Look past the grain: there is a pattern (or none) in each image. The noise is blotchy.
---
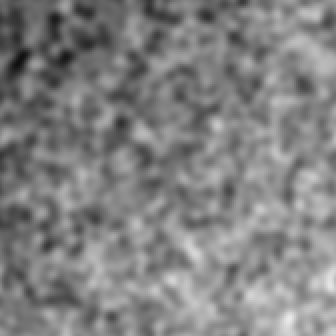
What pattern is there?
a smooth slope
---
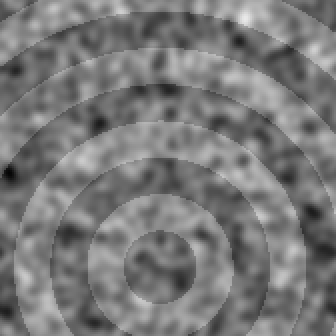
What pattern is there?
rings round one point
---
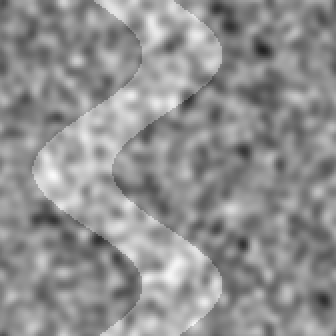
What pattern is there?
a wavy band
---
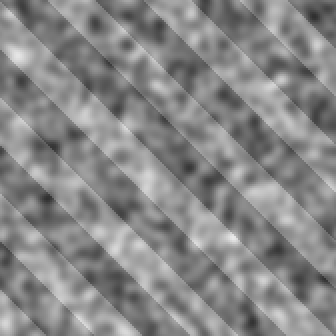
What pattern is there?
diagonal stripes
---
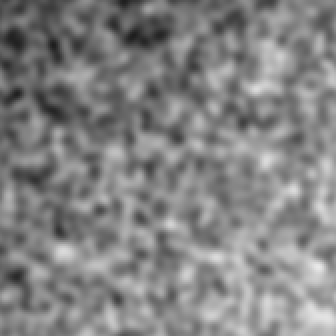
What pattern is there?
a smooth slope
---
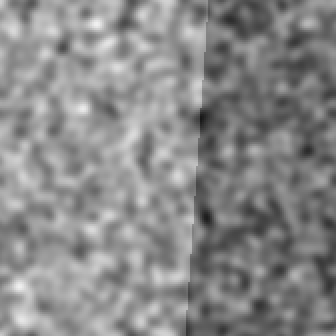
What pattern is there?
a sharp edge
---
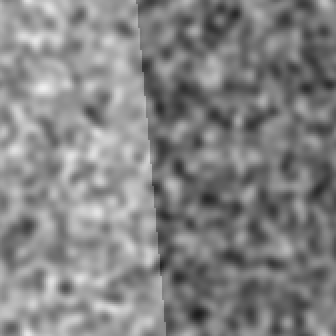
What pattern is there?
a sharp edge
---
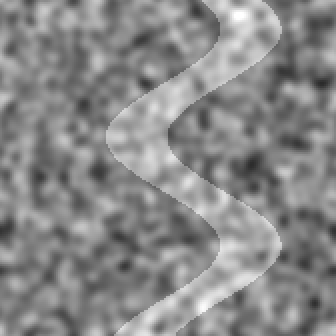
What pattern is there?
a wavy band
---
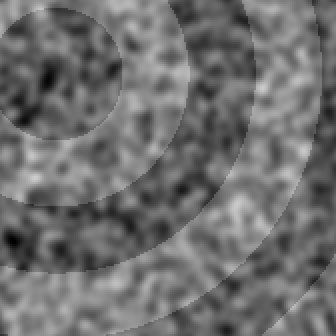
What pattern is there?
rings round one point
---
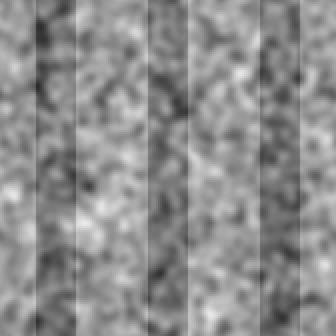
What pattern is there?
vertical stripes
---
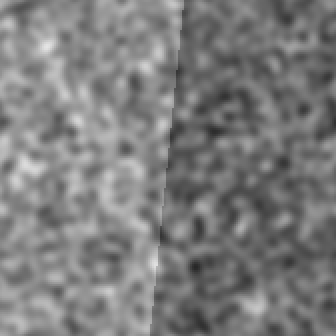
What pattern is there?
a sharp edge
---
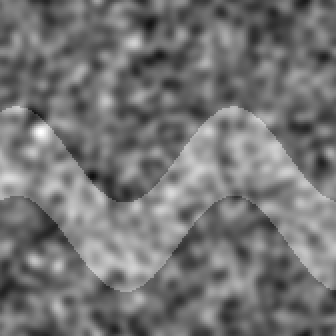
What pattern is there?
a wavy band
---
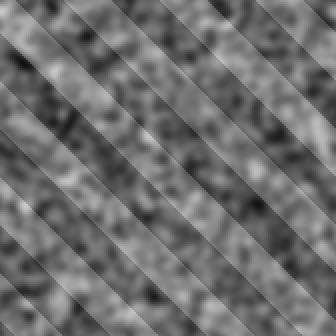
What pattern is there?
diagonal stripes
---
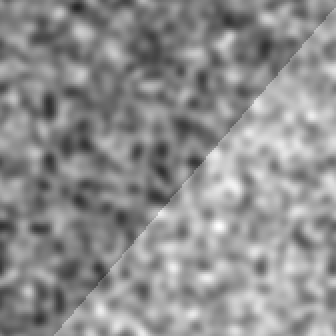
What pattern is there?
a sharp edge
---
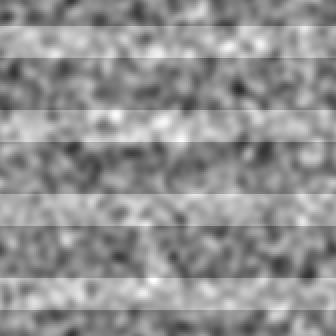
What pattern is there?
horizontal stripes
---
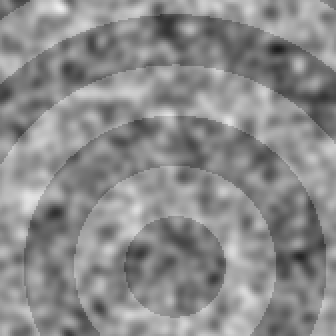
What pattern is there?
rings round one point
